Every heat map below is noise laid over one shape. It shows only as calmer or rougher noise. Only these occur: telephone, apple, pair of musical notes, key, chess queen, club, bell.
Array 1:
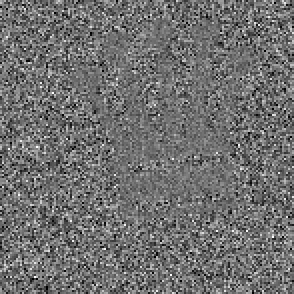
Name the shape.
chess queen
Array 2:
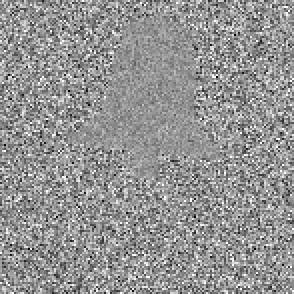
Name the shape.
bell
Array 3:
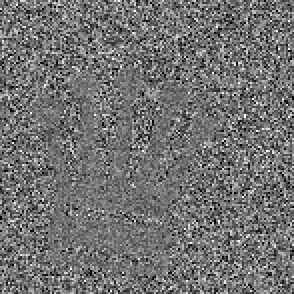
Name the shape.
chess queen
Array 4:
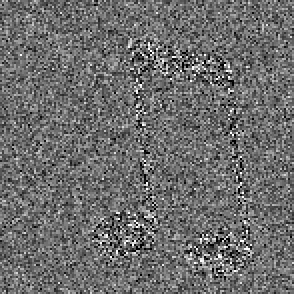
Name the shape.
pair of musical notes
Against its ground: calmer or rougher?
rougher
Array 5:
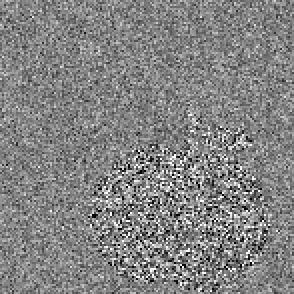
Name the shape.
apple
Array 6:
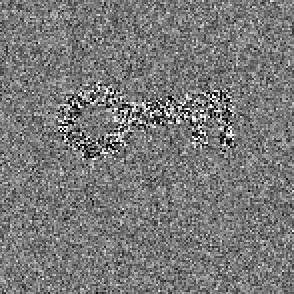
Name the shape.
key
